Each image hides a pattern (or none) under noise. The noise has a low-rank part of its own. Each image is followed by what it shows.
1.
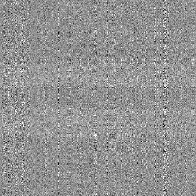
bands of rows
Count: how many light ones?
2
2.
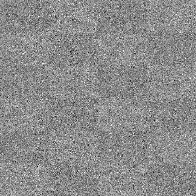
a checkerboard
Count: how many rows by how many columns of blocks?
6 by 4
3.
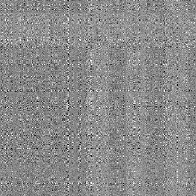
bands of rows crossing bands of columns
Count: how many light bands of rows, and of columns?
1 and 3
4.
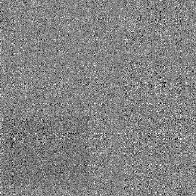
one block
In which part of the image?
bottom left
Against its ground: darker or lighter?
darker
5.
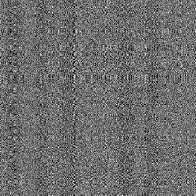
bands of columns
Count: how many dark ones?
5
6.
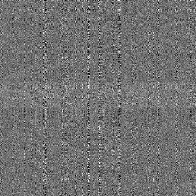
one band of rows
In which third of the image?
middle
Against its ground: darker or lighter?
lighter
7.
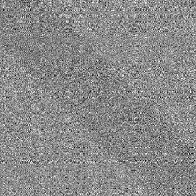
a diagonal band
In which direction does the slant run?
top left to bottom right
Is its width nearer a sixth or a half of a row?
a half
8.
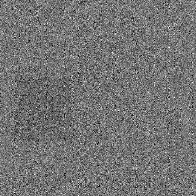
one block
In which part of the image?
middle left
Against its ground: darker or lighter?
darker
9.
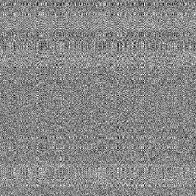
bands of rows
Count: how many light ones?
3
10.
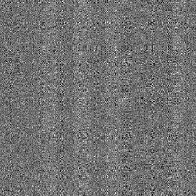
bands of columns
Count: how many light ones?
4
